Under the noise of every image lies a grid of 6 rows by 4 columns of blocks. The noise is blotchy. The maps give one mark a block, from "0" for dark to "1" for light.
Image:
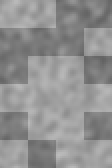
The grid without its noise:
1 1 0 0
0 0 0 1
0 1 1 0
1 1 1 1
0 1 1 0
1 0 1 1
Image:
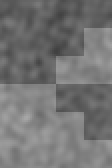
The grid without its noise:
0 0 0 0
0 0 0 1
0 0 1 1
1 1 0 0
1 1 1 0
1 1 1 1
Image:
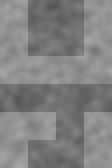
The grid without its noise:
1 0 0 1
1 0 0 1
1 1 1 1
0 0 0 0
1 1 0 1
1 0 0 1
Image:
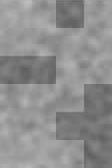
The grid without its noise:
1 1 0 1
1 1 1 1
0 0 1 1
1 1 1 0
1 1 0 0
1 1 1 0
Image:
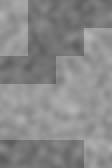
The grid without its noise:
1 0 0 0
1 0 0 1
0 0 1 1
1 1 1 1
1 1 1 1
0 0 0 1
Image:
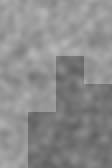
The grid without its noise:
1 1 1 1
1 1 1 1
1 1 0 1
1 1 0 0
1 0 0 0
1 0 0 0
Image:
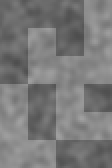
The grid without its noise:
0 0 0 1
0 1 0 1
0 1 1 1
1 0 1 0
1 0 1 1
1 1 0 0
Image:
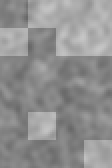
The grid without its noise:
0 1 1 1
1 0 1 1
0 0 0 0
0 0 0 0
0 1 0 0
0 0 0 1
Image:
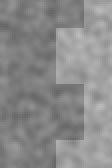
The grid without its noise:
0 0 0 1
0 0 1 1
0 0 1 1
0 0 0 1
0 0 0 1
0 0 1 1
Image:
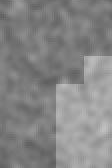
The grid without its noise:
0 0 0 0
0 0 0 0
0 0 0 1
0 0 1 1
0 0 1 1
0 0 1 1
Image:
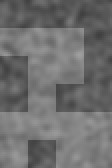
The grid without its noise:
0 0 0 0
1 1 1 0
0 1 1 0
0 1 0 0
1 1 1 1
1 0 1 1
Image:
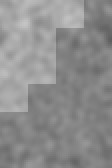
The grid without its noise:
1 1 1 0
1 1 0 0
1 1 0 0
1 0 0 0
0 0 0 0
0 0 0 0
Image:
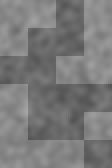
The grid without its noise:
1 1 0 1
1 0 0 1
0 0 1 1
1 0 0 0
1 0 0 1
1 1 1 0
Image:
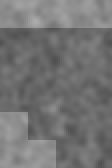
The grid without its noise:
1 1 1 1
0 0 0 0
0 0 0 0
0 0 0 0
1 0 0 0
1 1 0 0
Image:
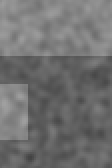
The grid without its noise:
1 1 1 1
1 1 1 1
0 0 0 0
1 0 0 0
1 0 0 0
0 0 0 0
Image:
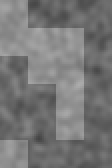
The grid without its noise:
1 0 0 0
1 1 1 0
0 1 1 0
0 0 1 0
0 0 1 0
1 0 0 0
